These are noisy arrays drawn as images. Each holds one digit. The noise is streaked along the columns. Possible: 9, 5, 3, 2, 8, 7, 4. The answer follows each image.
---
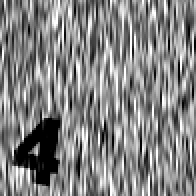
dark 4, bottom left
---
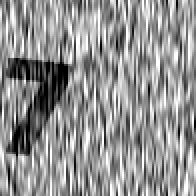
dark 7
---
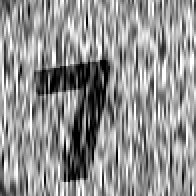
dark 7
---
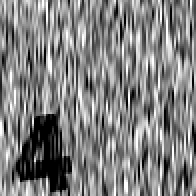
dark 4, bottom left
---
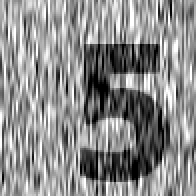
dark 5
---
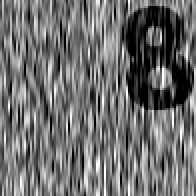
dark 8
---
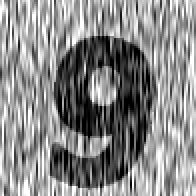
dark 9
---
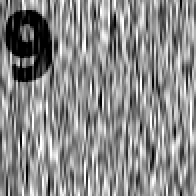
dark 9, top left
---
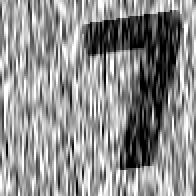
dark 7
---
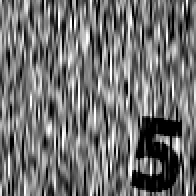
dark 5, bottom right
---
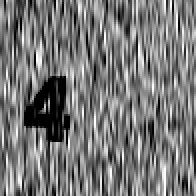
dark 4, middle left
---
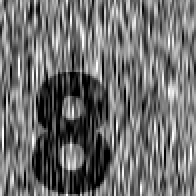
dark 8
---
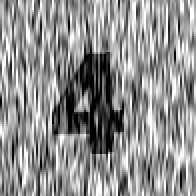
dark 4
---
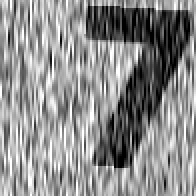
dark 7
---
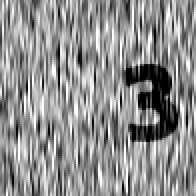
dark 3, middle right
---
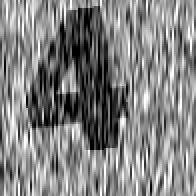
dark 4
